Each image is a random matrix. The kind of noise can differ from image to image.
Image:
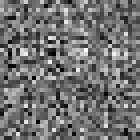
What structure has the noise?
low rank plus noise
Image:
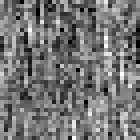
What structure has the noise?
streaked along the columns
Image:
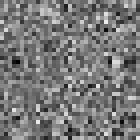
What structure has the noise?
low rank plus noise
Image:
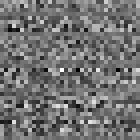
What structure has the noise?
rows of uneven size
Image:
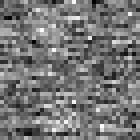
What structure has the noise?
streaked along the rows
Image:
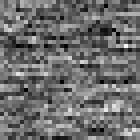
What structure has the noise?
streaked along the rows
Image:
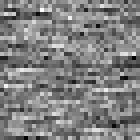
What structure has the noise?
streaked along the rows
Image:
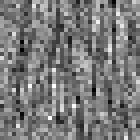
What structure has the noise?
streaked along the columns
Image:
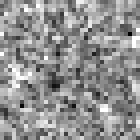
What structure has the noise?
blotchy
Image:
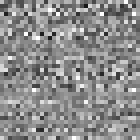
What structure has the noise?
rows of uneven size
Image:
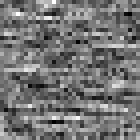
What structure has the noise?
streaked along the rows
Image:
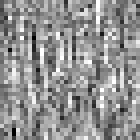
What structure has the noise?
streaked along the columns
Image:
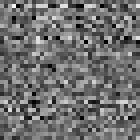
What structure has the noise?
rows of uneven size
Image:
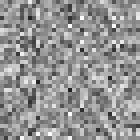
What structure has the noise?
low rank plus noise
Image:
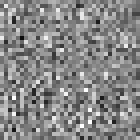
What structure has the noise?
low rank plus noise
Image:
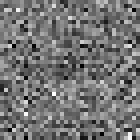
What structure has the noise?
low rank plus noise
